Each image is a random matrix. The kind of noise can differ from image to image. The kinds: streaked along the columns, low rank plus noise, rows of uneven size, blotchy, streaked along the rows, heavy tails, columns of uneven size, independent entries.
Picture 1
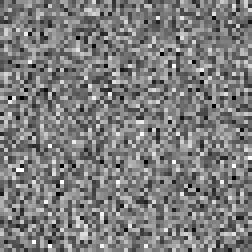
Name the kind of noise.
independent entries
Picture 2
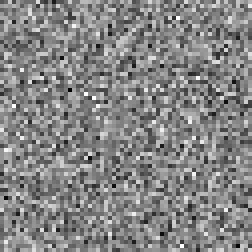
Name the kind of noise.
independent entries
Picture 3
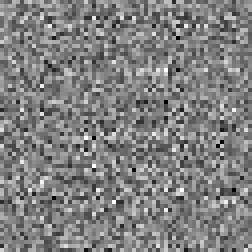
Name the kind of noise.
low rank plus noise
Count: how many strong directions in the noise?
five to eight
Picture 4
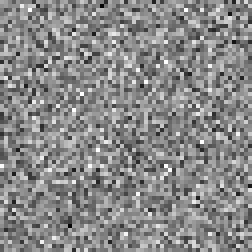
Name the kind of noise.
independent entries
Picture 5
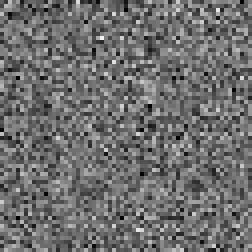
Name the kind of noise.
low rank plus noise
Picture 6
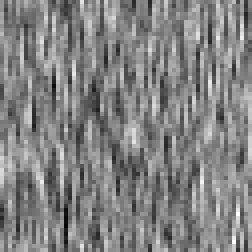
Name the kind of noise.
streaked along the columns
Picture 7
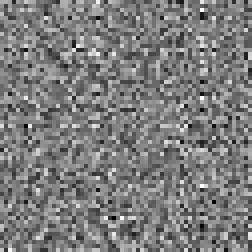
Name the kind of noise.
low rank plus noise
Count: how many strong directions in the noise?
three or four
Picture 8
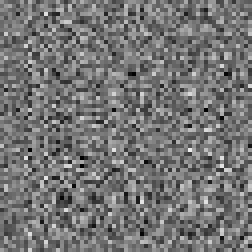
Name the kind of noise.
low rank plus noise
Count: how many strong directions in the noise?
three or four
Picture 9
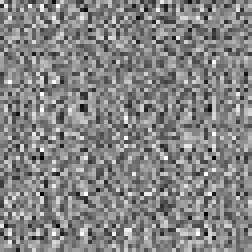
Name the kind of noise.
low rank plus noise
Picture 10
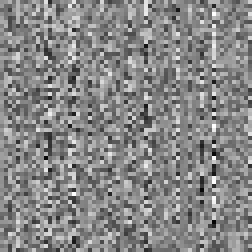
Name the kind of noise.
columns of uneven size
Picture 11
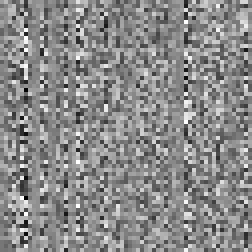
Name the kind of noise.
columns of uneven size
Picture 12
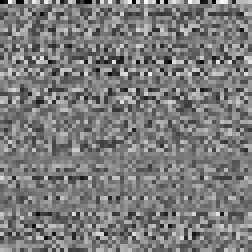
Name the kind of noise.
rows of uneven size
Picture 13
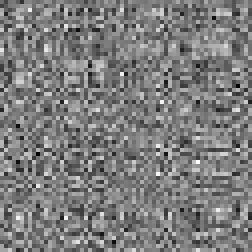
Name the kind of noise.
low rank plus noise
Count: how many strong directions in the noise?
two
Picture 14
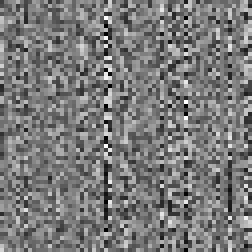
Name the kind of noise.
columns of uneven size
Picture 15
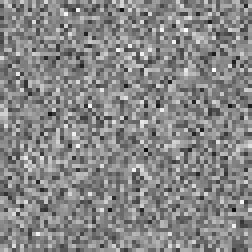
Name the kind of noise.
independent entries
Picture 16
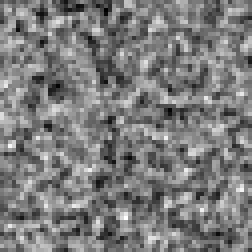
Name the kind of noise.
blotchy
